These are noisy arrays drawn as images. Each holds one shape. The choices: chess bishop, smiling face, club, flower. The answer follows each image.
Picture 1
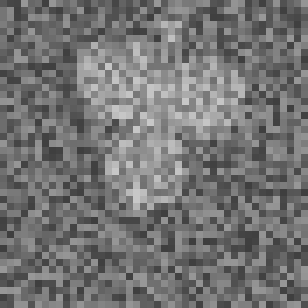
club
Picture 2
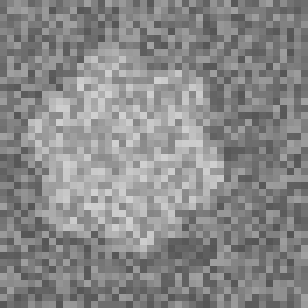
flower
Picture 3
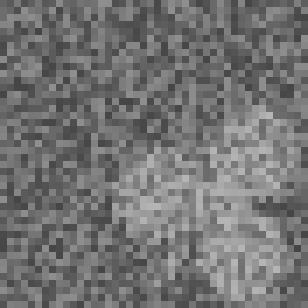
club
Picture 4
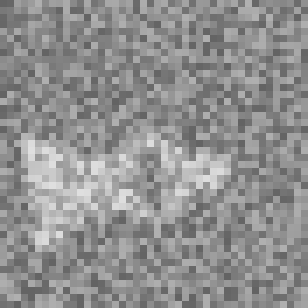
chess bishop
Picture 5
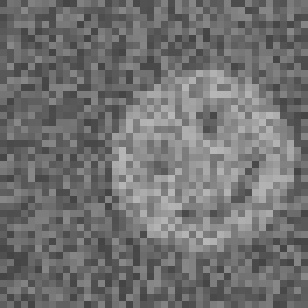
smiling face
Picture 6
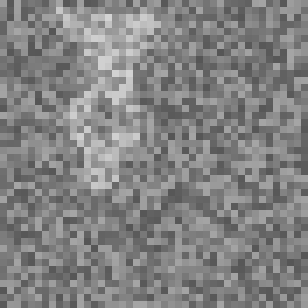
chess bishop
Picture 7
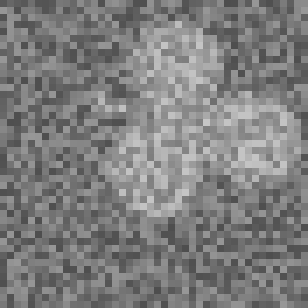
club
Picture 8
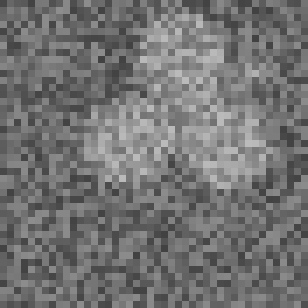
club
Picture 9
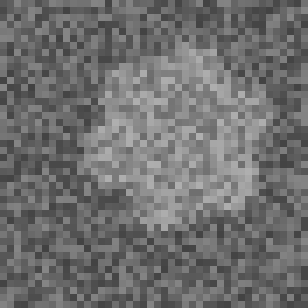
flower
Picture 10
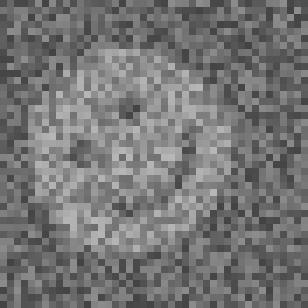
smiling face
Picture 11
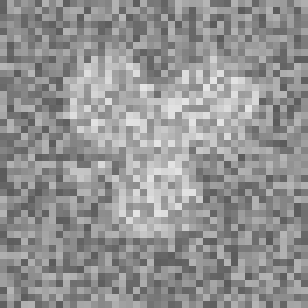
club
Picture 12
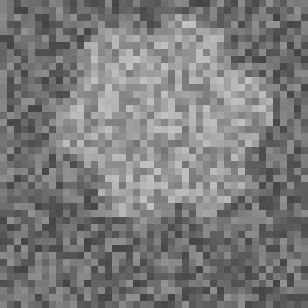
flower
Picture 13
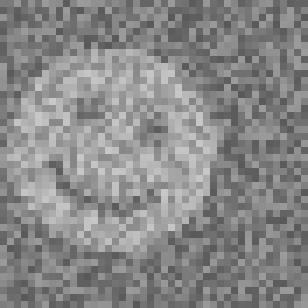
smiling face
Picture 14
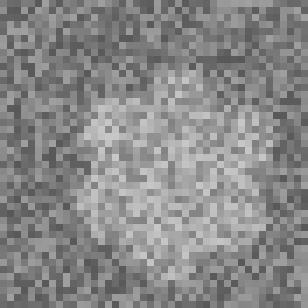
flower
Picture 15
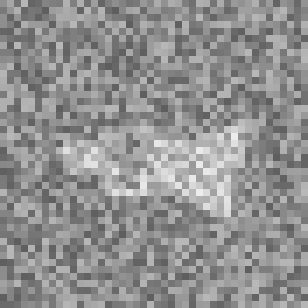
chess bishop
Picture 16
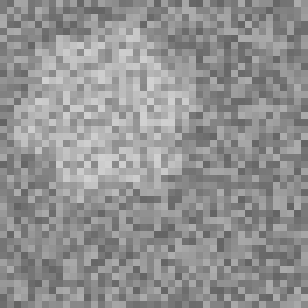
flower
